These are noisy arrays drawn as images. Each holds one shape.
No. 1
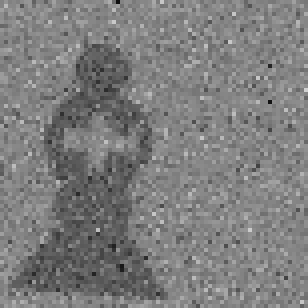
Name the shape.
chess bishop
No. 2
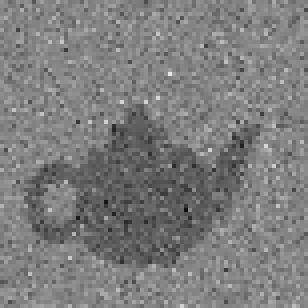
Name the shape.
teapot
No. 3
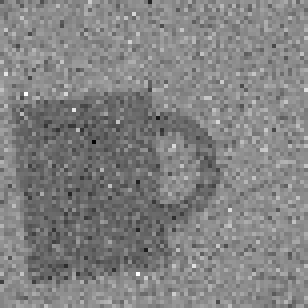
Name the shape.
cup
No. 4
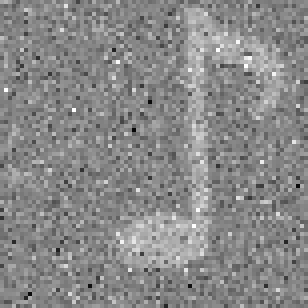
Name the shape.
musical note
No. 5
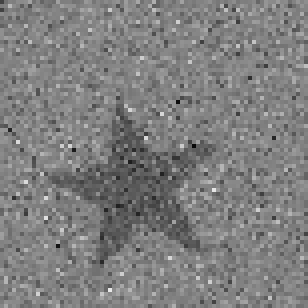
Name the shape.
star
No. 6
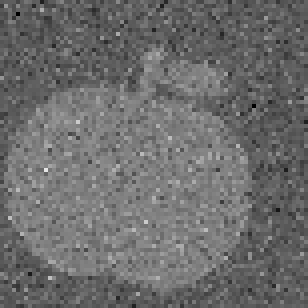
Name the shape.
apple
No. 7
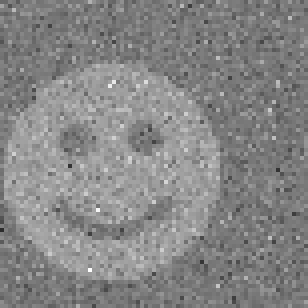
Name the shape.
smiling face
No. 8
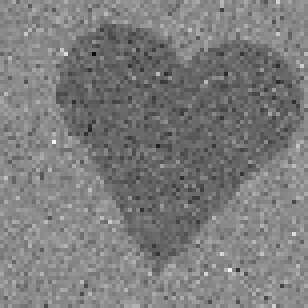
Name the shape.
heart
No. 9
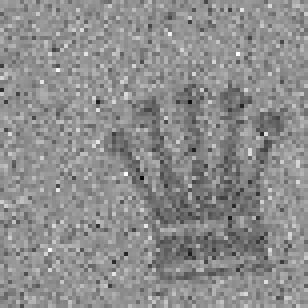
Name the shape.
chess queen
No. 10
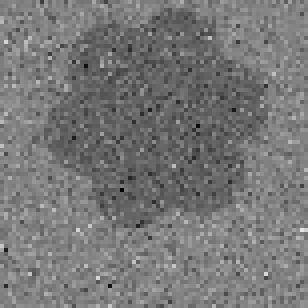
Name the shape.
flower
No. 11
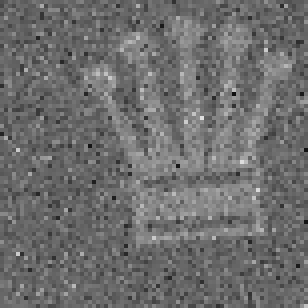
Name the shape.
chess queen
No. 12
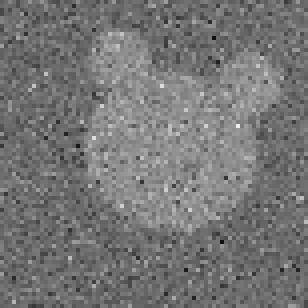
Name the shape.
bear's head
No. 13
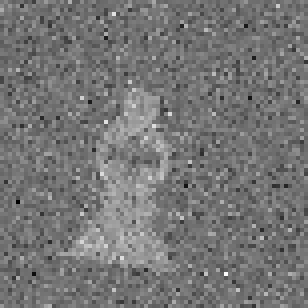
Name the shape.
chess bishop
